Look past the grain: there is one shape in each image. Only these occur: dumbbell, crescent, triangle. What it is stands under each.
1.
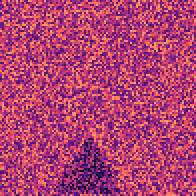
triangle
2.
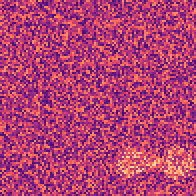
dumbbell
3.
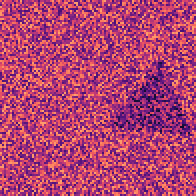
triangle
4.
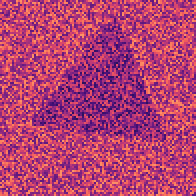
triangle
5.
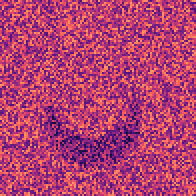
crescent
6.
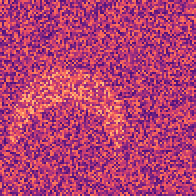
crescent
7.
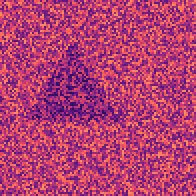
triangle
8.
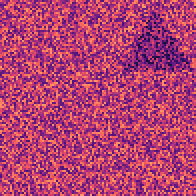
triangle
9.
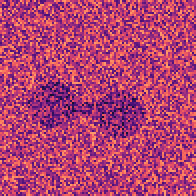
dumbbell
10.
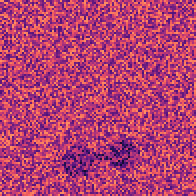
dumbbell
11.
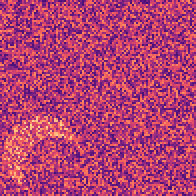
crescent
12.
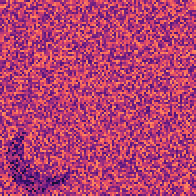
crescent
